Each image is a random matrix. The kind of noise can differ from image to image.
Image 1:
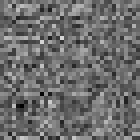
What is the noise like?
low rank plus noise
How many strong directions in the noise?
one
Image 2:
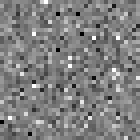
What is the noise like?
heavy tails
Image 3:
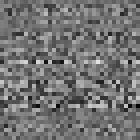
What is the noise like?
rows of uneven size
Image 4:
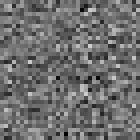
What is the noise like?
low rank plus noise
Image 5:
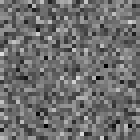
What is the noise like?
independent entries
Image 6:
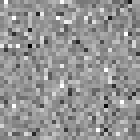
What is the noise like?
heavy tails
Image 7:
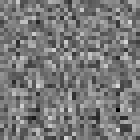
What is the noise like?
low rank plus noise
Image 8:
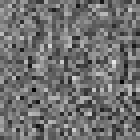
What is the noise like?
low rank plus noise
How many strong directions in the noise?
five to eight
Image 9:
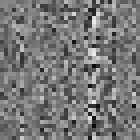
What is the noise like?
columns of uneven size
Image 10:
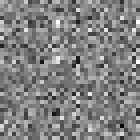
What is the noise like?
low rank plus noise
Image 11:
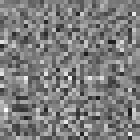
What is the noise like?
low rank plus noise
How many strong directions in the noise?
five to eight
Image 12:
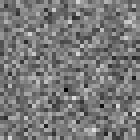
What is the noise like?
independent entries
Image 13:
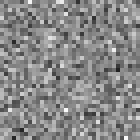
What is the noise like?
independent entries
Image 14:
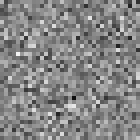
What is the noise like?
independent entries
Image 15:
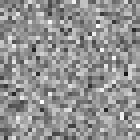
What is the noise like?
independent entries
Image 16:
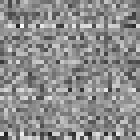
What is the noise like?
rows of uneven size
